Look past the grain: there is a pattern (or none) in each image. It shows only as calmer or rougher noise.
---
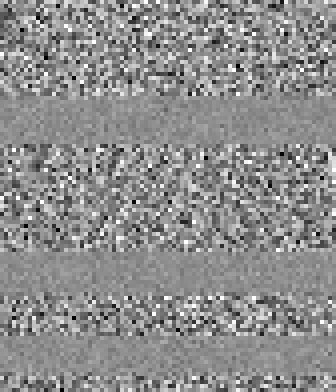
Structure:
bands of rows
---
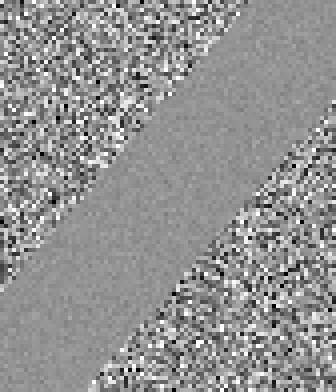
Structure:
a diagonal band
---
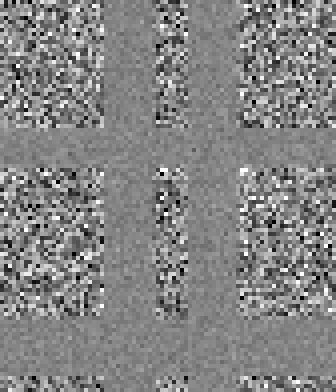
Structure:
bands of rows crossing bands of columns
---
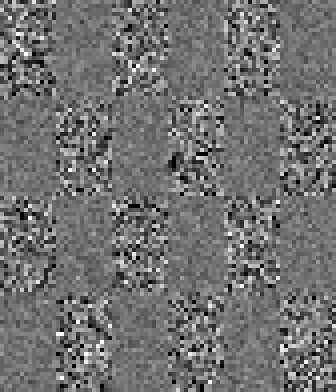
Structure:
a checkerboard
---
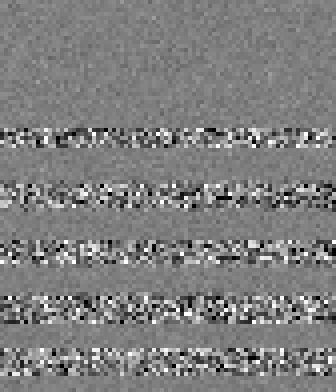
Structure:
bands of rows
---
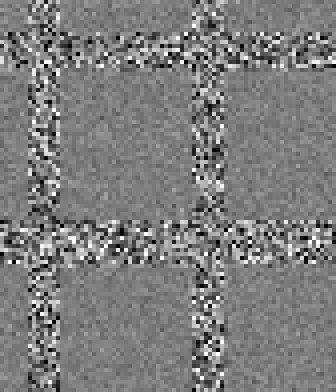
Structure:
bands of rows crossing bands of columns
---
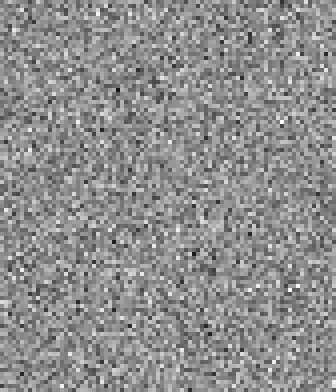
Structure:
only noise
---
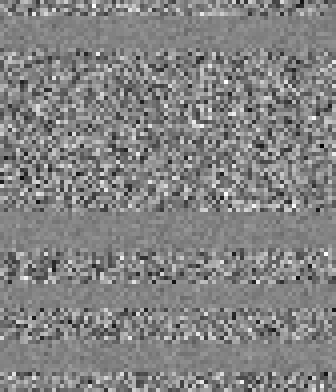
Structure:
bands of rows
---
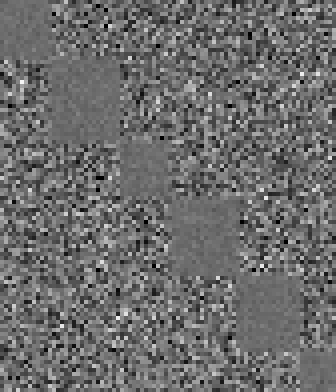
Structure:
blocks along the diagonal
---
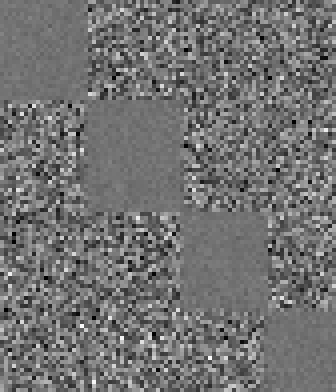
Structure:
blocks along the diagonal
